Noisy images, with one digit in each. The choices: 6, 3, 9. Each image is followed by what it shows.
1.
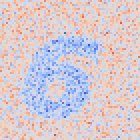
6
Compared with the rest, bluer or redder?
bluer
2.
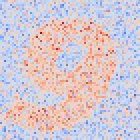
9
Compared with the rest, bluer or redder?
redder
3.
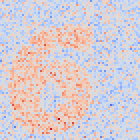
6
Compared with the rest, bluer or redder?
redder
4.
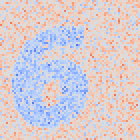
6
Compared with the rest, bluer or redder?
bluer
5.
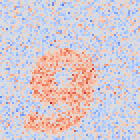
9
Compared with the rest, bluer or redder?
redder
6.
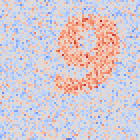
9
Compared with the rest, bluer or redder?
redder
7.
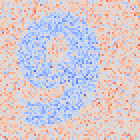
9
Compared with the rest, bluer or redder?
bluer
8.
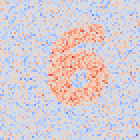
6
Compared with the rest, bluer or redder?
redder
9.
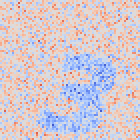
3
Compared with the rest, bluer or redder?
bluer
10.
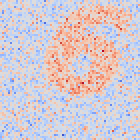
6
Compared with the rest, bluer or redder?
redder
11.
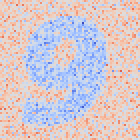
9
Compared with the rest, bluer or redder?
bluer
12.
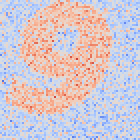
9
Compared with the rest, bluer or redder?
redder
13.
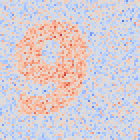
9
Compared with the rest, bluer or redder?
redder
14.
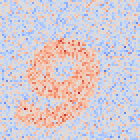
9
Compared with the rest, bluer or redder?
redder
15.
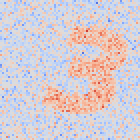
3
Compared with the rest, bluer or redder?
redder
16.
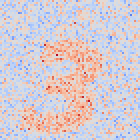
3
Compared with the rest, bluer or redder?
redder
